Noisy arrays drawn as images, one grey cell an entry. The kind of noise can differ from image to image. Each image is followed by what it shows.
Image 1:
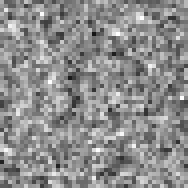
blotchy
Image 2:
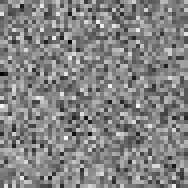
independent entries
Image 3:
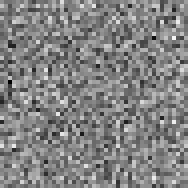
low rank plus noise
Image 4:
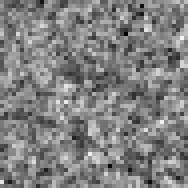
blotchy
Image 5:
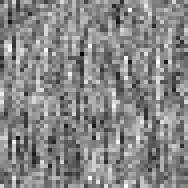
streaked along the columns
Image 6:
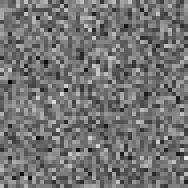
independent entries
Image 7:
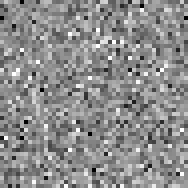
heavy tails
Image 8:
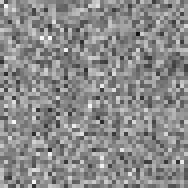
low rank plus noise
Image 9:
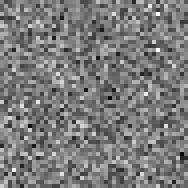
independent entries
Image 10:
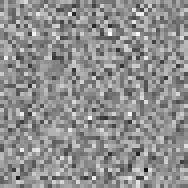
low rank plus noise
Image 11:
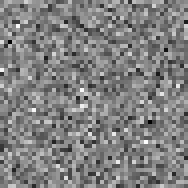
independent entries
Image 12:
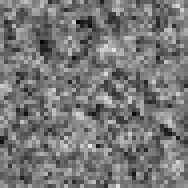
blotchy
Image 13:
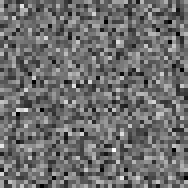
independent entries
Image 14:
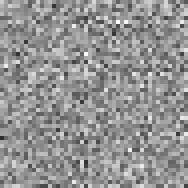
low rank plus noise
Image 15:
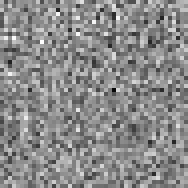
low rank plus noise
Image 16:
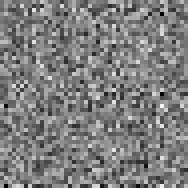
low rank plus noise
